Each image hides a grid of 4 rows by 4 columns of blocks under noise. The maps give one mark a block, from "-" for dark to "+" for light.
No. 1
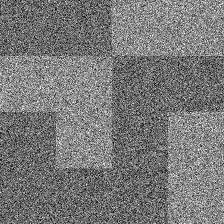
- - + +
+ + - -
- + - +
- - - +
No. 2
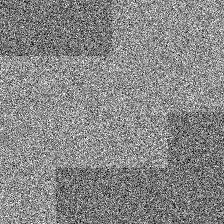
- - + +
+ + + +
+ + + -
+ - - -
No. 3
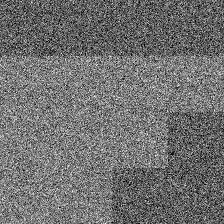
- - - -
+ + + +
+ + + -
+ + - -
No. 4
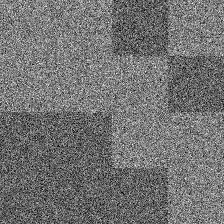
+ + - +
+ + + -
- - + +
- - - +
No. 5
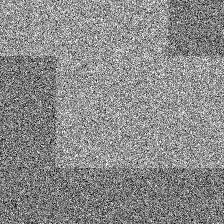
+ + + -
- + + +
- + + +
- - - -
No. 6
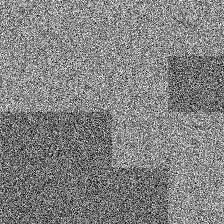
+ + + +
+ + + -
- - + +
- - - +
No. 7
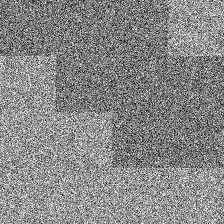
- - - +
+ - - -
+ + - -
+ + + +
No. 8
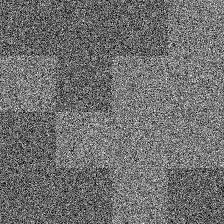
- - - +
+ - + +
- + + +
- - + -
